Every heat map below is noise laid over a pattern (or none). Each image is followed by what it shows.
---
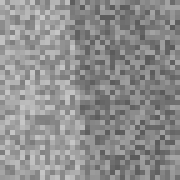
a sharp edge
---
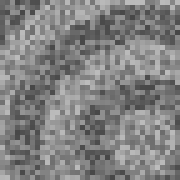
rings round one point
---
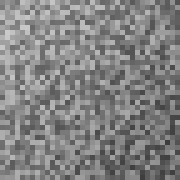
a smooth slope
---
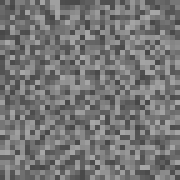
only noise
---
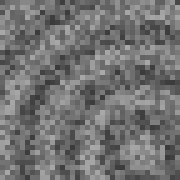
rings round one point
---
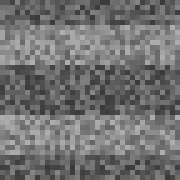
horizontal stripes
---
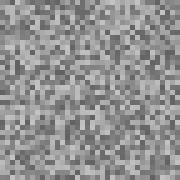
only noise
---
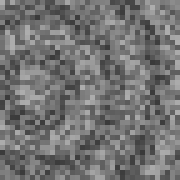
rings round one point
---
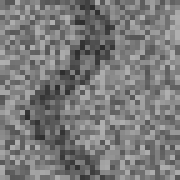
a wavy band
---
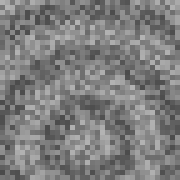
rings round one point
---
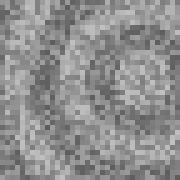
rings round one point
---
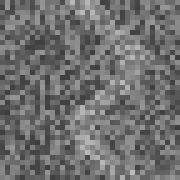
a wavy band
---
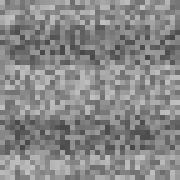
horizontal stripes
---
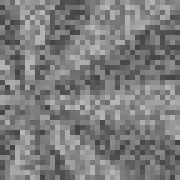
spokes from one point
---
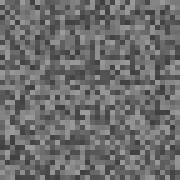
only noise
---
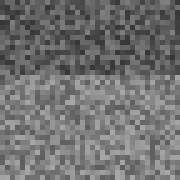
a sharp edge
